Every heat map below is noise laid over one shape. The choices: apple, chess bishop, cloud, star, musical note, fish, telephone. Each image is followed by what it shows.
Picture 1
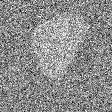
cloud
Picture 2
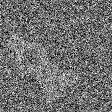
chess bishop
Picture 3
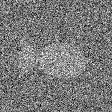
fish
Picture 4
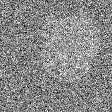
apple
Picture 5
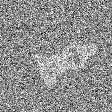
chess bishop
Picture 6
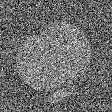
apple
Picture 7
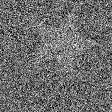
star
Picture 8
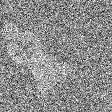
chess bishop
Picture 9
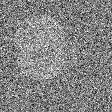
apple
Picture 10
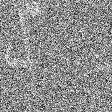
musical note
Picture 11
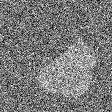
cloud
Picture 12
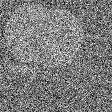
apple
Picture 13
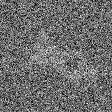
chess bishop
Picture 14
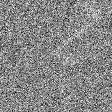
musical note
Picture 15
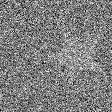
star
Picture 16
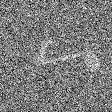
musical note
